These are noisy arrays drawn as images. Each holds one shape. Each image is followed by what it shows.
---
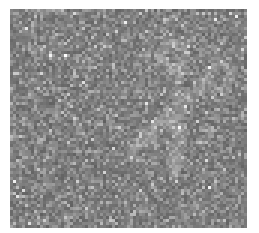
pair of scissors
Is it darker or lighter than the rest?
lighter
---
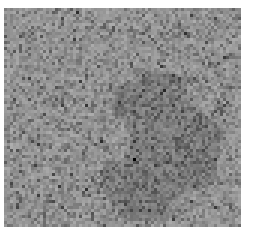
car
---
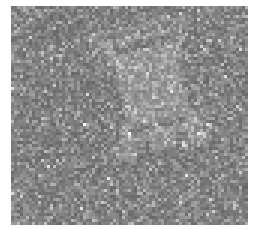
chess rook
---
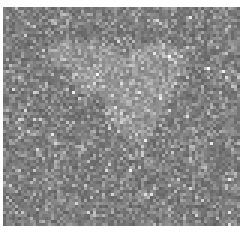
chess pawn
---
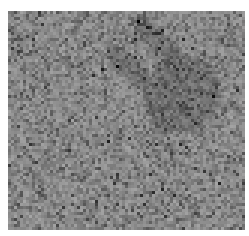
rabbit's head
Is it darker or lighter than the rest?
darker
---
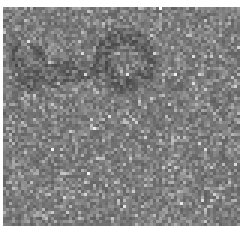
key
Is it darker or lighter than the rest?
darker
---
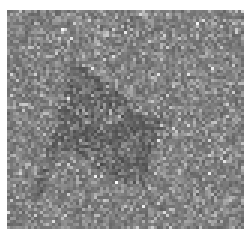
flag
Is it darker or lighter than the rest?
darker
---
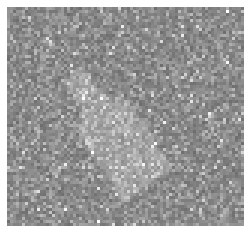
bottle
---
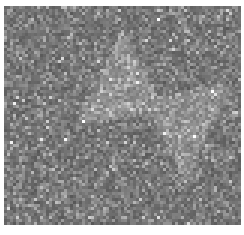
bow tie
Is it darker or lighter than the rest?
lighter
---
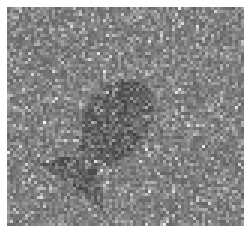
fish
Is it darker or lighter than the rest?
darker
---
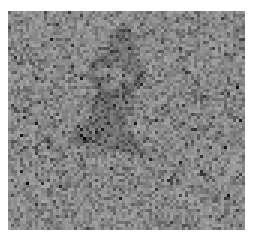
chess bishop
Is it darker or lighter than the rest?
darker
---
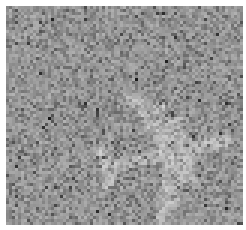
airplane
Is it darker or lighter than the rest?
lighter
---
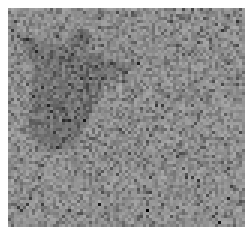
bell
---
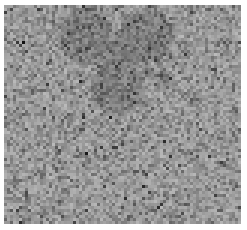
club
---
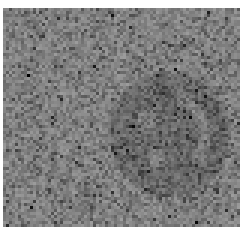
smiling face
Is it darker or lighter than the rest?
darker
